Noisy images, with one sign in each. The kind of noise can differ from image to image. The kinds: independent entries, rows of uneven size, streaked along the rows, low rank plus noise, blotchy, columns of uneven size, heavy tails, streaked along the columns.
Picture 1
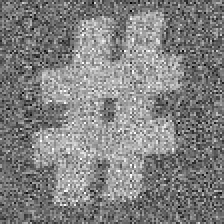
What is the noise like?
low rank plus noise
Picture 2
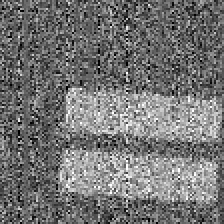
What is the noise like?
columns of uneven size
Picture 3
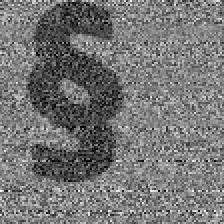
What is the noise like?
rows of uneven size
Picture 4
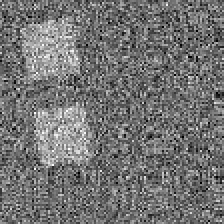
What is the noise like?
low rank plus noise
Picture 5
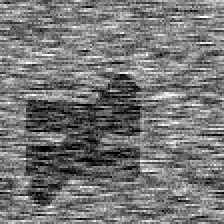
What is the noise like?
streaked along the rows
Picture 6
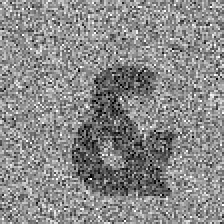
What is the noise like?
independent entries
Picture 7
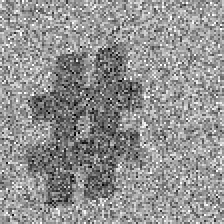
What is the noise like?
independent entries
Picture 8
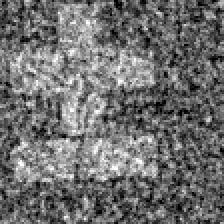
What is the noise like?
blotchy
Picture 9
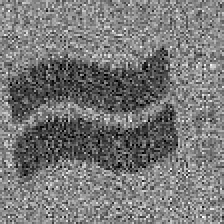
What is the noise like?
low rank plus noise
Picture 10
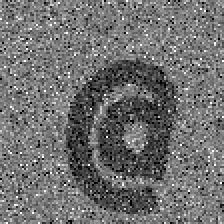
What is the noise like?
heavy tails
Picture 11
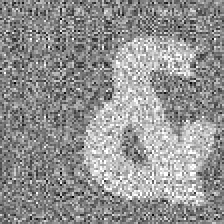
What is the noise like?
low rank plus noise
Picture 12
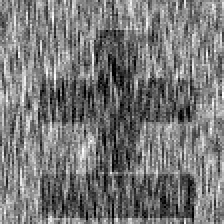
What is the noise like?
streaked along the columns
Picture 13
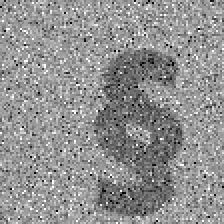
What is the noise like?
heavy tails
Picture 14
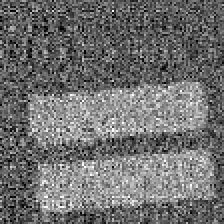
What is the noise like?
low rank plus noise
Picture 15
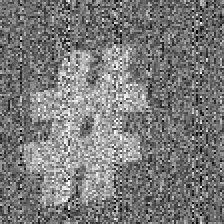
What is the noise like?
columns of uneven size
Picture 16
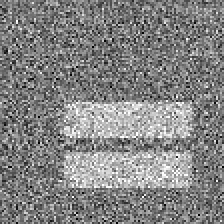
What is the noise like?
low rank plus noise
